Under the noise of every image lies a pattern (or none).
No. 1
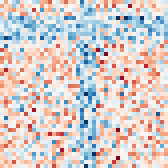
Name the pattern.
bands of rows crossing bands of columns
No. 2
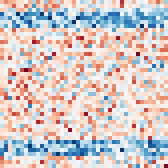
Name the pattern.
bands of rows
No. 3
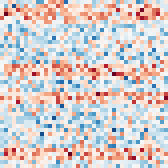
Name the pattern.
bands of rows
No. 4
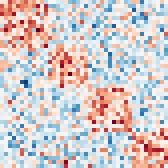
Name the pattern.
blocks along the diagonal
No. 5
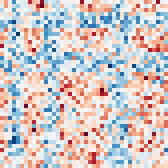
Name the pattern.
bands of rows crossing bands of columns
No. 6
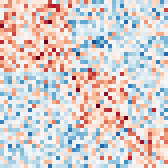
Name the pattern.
blocks along the diagonal
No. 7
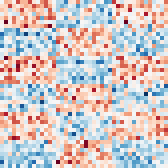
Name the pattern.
a checkerboard
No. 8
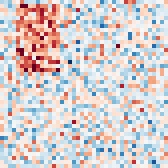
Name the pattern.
one block
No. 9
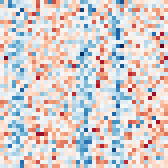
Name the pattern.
bands of columns
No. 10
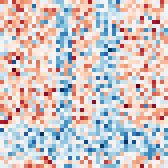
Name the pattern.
bands of rows crossing bands of columns
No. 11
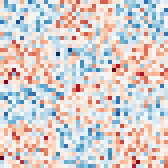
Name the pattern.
a checkerboard
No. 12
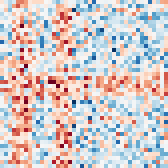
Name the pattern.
bands of rows crossing bands of columns
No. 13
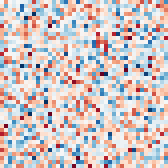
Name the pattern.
only noise
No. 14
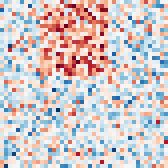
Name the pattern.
one block
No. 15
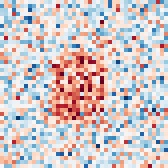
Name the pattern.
one block
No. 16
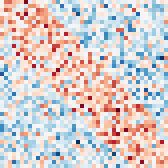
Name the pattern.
a diagonal band
